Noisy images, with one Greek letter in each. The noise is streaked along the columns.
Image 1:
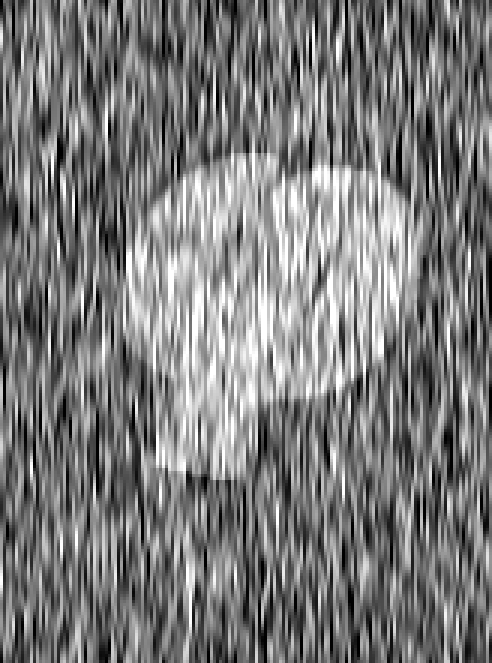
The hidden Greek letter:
phi
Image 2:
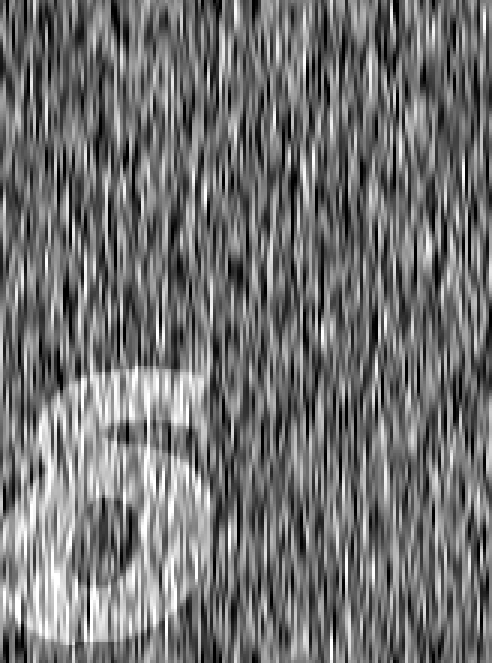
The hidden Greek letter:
delta
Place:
bottom left
